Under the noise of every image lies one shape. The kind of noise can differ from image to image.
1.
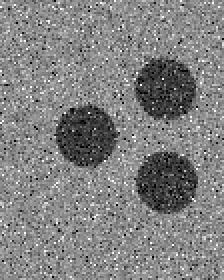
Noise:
heavy tails
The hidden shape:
three dots
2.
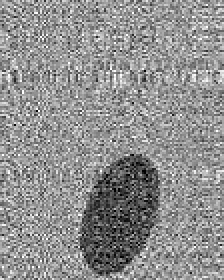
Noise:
low rank plus noise
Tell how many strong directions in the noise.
two
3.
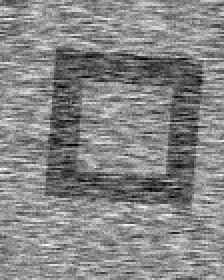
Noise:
streaked along the rows
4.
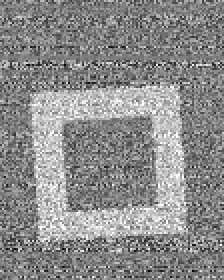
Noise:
rows of uneven size
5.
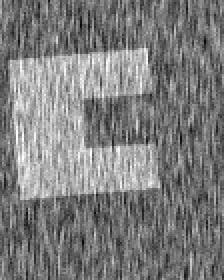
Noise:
streaked along the columns
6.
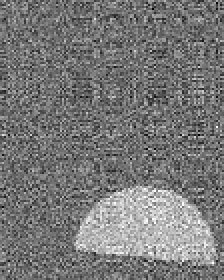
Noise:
low rank plus noise
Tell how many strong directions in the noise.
two
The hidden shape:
half disc
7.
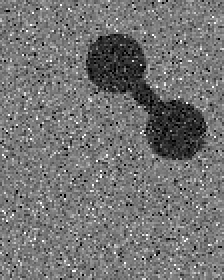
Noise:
heavy tails
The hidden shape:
dumbbell
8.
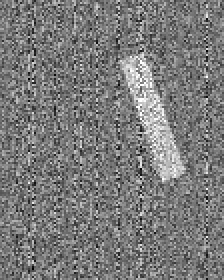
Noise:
columns of uneven size
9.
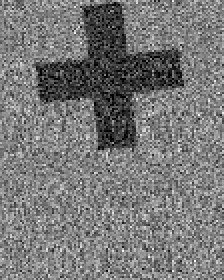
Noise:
low rank plus noise
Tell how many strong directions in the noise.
three or four
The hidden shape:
cross
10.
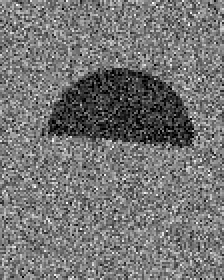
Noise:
independent entries
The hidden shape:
half disc
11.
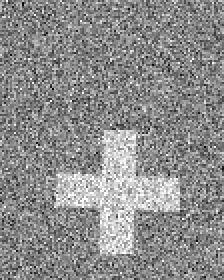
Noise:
independent entries
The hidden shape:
cross
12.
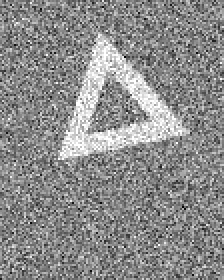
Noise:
independent entries
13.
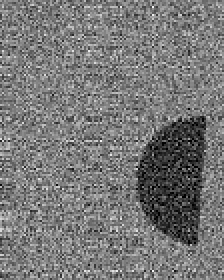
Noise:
low rank plus noise
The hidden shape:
half disc
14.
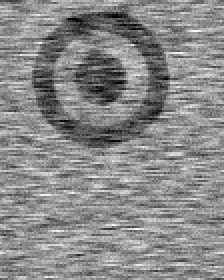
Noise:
streaked along the rows
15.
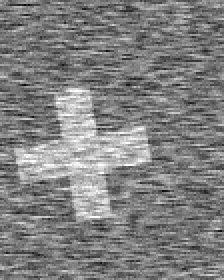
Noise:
streaked along the rows
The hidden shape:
cross
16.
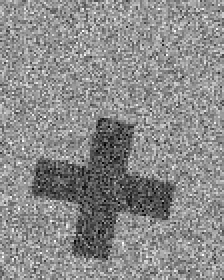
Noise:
independent entries
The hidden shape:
cross
